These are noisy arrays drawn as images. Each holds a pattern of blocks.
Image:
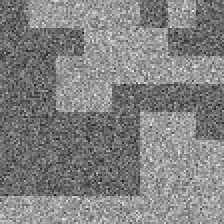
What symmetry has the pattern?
no symmetry
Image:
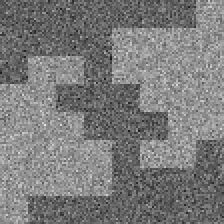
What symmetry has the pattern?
the same after a half turn
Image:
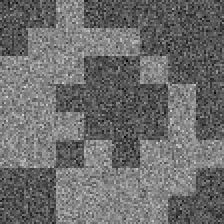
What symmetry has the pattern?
mirrored about the diagonal from the bottom left
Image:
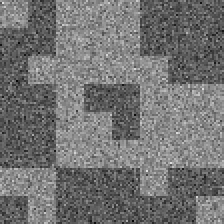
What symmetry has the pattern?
mirrored about the diagonal from the bottom left
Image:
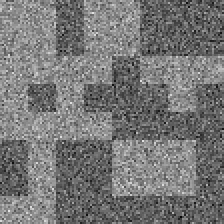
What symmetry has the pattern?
no symmetry
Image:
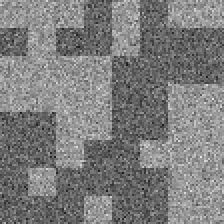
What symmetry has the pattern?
no symmetry
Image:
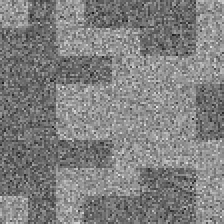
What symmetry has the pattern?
top and bottom mirror each other
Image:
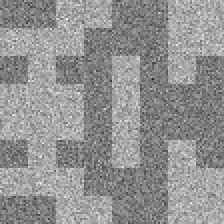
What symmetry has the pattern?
top and bottom mirror each other
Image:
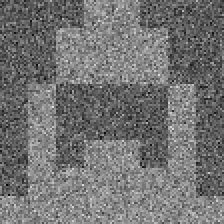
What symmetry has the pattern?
left and right mirror each other
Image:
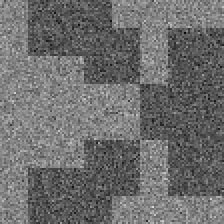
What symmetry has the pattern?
top and bottom mirror each other
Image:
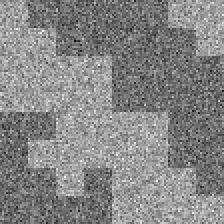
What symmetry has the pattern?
mirrored about the diagonal from the bottom left
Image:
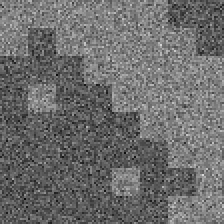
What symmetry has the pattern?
mirrored about the diagonal from the bottom left
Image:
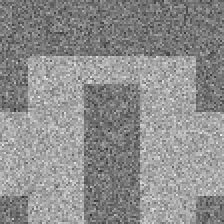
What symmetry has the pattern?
left and right mirror each other
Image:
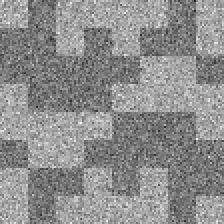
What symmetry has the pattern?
the same after a half turn
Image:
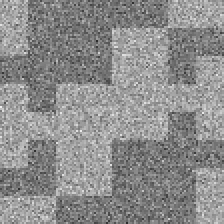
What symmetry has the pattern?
the same after a half turn
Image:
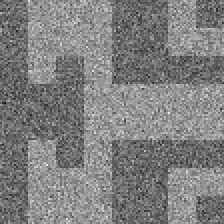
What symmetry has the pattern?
top and bottom mirror each other
